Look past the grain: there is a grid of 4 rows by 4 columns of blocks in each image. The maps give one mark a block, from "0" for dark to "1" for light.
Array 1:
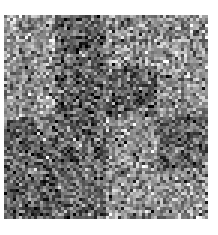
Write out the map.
1 0 1 1
1 0 0 1
0 0 1 0
0 0 1 1
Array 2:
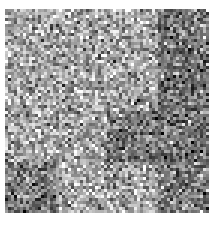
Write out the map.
1 1 1 0
1 1 1 0
1 1 0 0
0 1 1 0
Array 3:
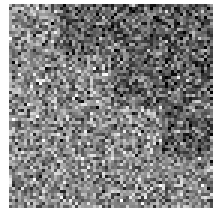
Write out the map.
1 0 0 0
1 1 0 0
1 1 1 0
1 1 1 1
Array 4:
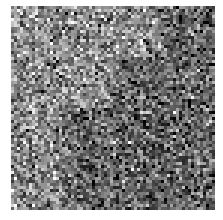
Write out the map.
1 1 1 0
1 1 0 0
1 0 0 0
1 0 0 0
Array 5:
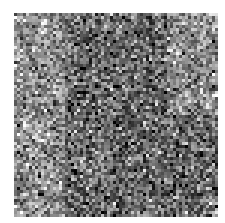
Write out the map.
1 0 0 1
1 0 0 1
1 0 0 0
1 0 0 0
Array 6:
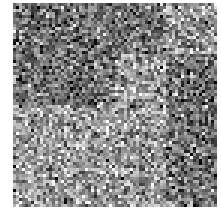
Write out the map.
0 0 0 1
0 0 1 0
1 1 1 0
1 1 1 0
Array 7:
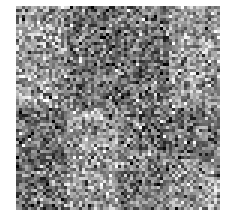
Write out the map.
1 0 0 1
1 0 0 1
0 1 0 0
0 1 0 1
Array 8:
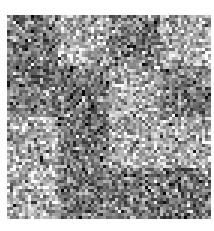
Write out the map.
0 1 0 1
0 0 1 0
1 0 1 1
1 0 0 0
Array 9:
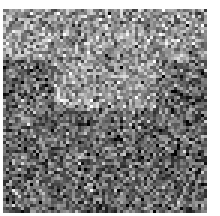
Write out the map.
1 1 1 1
0 1 1 0
0 0 0 0
0 0 0 0
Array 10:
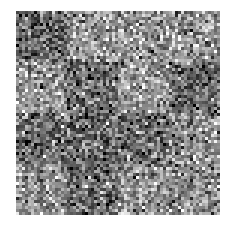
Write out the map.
0 1 1 1
1 0 1 0
0 0 0 1
1 0 1 1
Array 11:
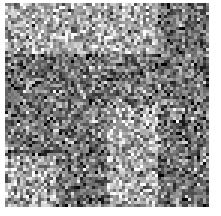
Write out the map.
1 1 1 0
0 0 0 0
0 0 1 0
1 0 1 0
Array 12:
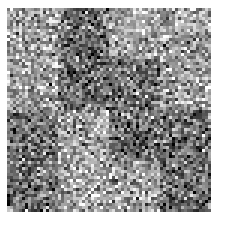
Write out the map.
1 0 1 1
1 0 0 1
0 1 0 0
0 1 1 0
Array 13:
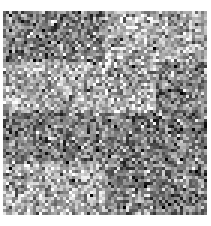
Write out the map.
0 0 1 1
1 1 1 0
0 0 0 0
1 1 0 0
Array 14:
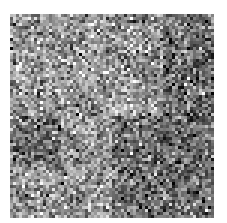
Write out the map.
1 1 1 0
1 1 1 0
0 1 0 0
1 1 0 0
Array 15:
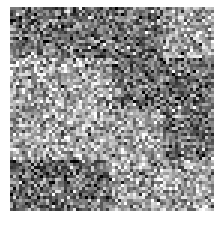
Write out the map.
0 0 0 1
1 1 0 0
1 1 1 0
0 0 1 1
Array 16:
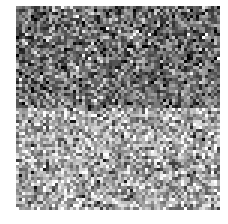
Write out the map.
0 0 0 0
0 0 0 0
1 1 1 1
1 1 1 1
